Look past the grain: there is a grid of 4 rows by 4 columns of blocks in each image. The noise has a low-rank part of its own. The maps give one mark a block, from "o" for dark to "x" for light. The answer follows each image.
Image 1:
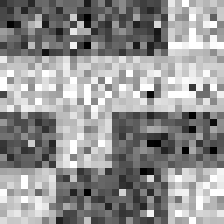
o o o x
x x x x
o x o o
x o o x
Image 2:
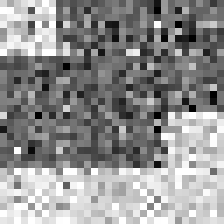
x o o o
o o o o
o o o x
x x x x
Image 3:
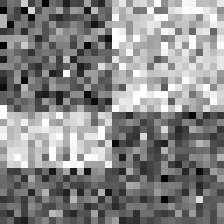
o o x x
o o x x
x x o o
o o o o
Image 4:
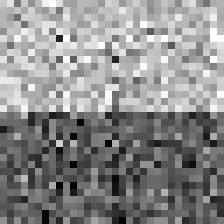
x x x x
x x x x
o o o o
o o o o
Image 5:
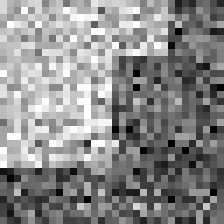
x x x o
x x o o
x x o o
o o o o
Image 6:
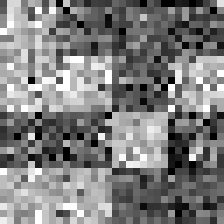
x o o o
x x o x
o o x o
x x o o
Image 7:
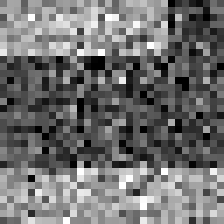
x x x o
o o o o
o o o o
x x x x
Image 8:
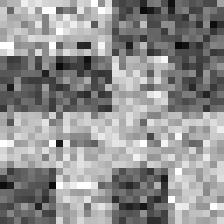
x x o o
o o x o
x x x x
o x o x
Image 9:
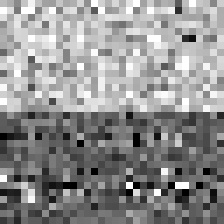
x x x x
x x x x
o o o o
o o o o
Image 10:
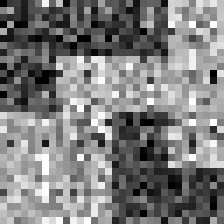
o o o x
o x x x
x x o x
x x o o
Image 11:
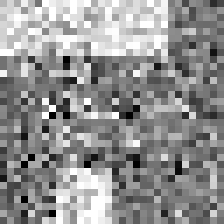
x x x o
o o o o
o o o o
o x o o
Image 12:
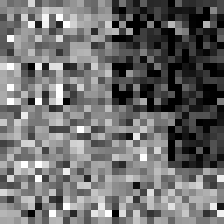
x x o o
x x o o
x x x o
x x x x
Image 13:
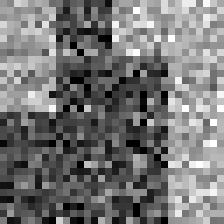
x o x x
x o o x
o o o x
o o o x
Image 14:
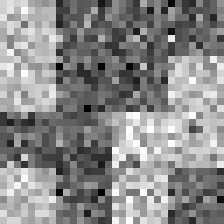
x o o o
x o o x
o o x x
x o x o
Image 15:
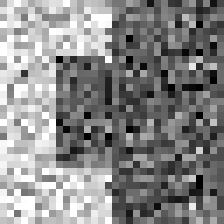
x x o o
x o o o
x o o o
x x o o
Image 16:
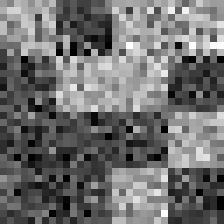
x o x x
o x x o
o o o x
o o x o
